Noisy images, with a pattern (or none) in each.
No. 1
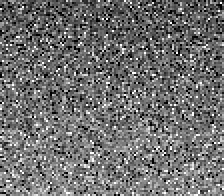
a smooth slope
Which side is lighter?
bottom
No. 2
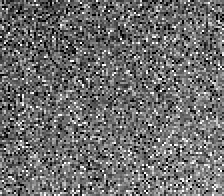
a smooth slope
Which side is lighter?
bottom right
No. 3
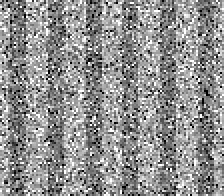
vertical stripes
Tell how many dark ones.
6
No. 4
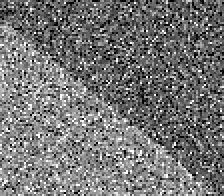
a sharp edge
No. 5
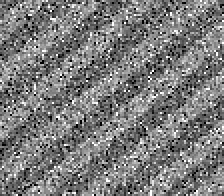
diagonal stripes
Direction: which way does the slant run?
bottom left to top right
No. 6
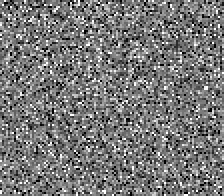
only noise
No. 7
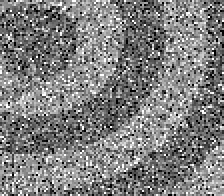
rings round one point
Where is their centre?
top left
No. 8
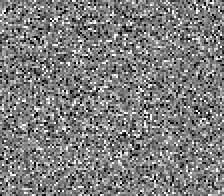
only noise
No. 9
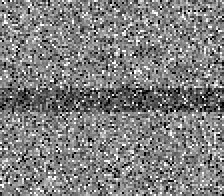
one horizontal stripe
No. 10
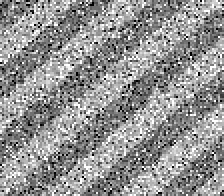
diagonal stripes
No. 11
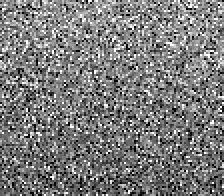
a smooth slope
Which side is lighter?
top
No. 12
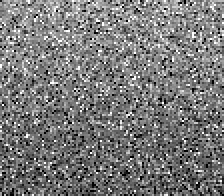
a smooth slope
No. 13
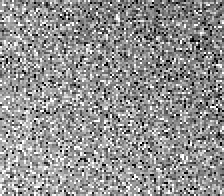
a smooth slope
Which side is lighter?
bottom left
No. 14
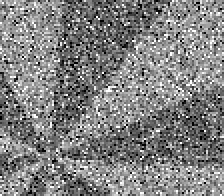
spokes from one point
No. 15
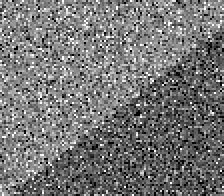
a sharp edge
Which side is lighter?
top left
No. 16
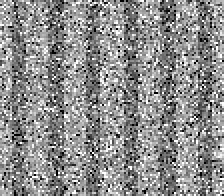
vertical stripes
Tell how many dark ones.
6
